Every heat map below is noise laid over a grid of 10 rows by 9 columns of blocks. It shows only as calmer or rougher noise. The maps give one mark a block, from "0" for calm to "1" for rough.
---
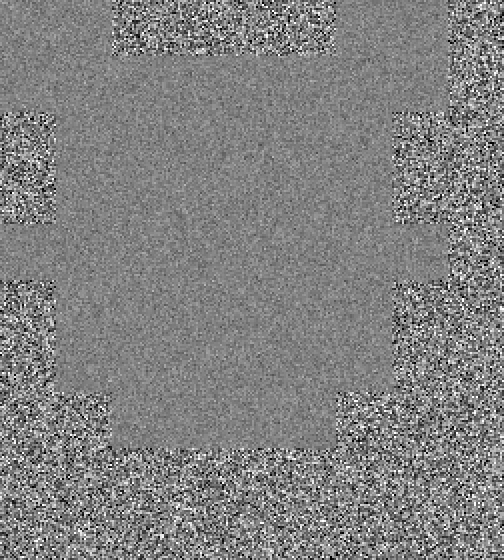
001111001
000000001
100000011
100000011
000000001
100000011
100000011
110000111
111111111
111111111
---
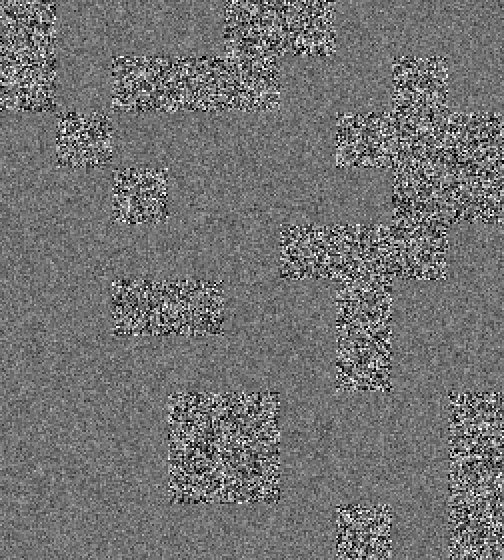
100011000
101110010
010000111
001000011
000001110
001100100
000000100
000110001
000110001
000000101
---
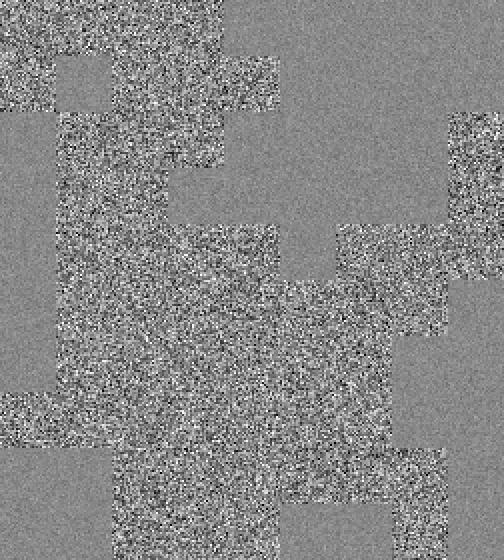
111100000
101110000
011100001
011000001
011110111
011111110
011111100
111111100
001111110
001110010
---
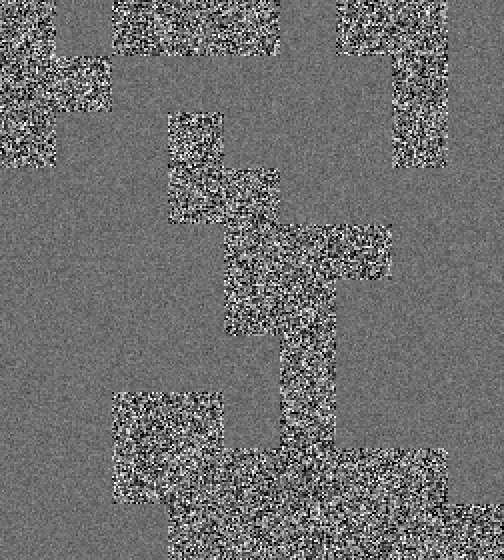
101110110
110000010
100100010
000110000
000011100
000011000
000001000
001101000
001111110
000111111
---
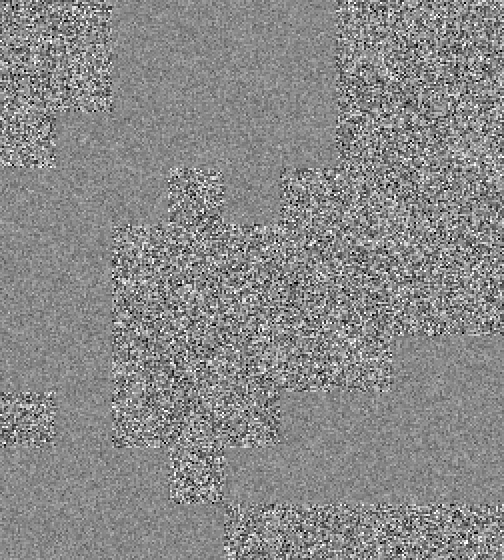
110000111
110000111
100000111
000101111
001111111
001111111
001111100
101110000
000100000
000011111
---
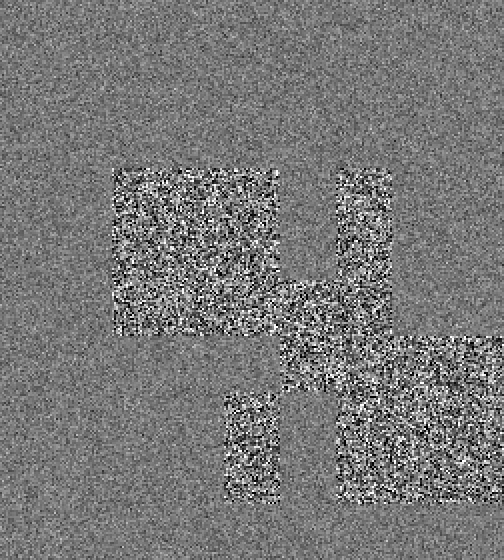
000000000
000000000
000000000
001110100
001110100
001111100
000001111
000010111
000010111
000000000
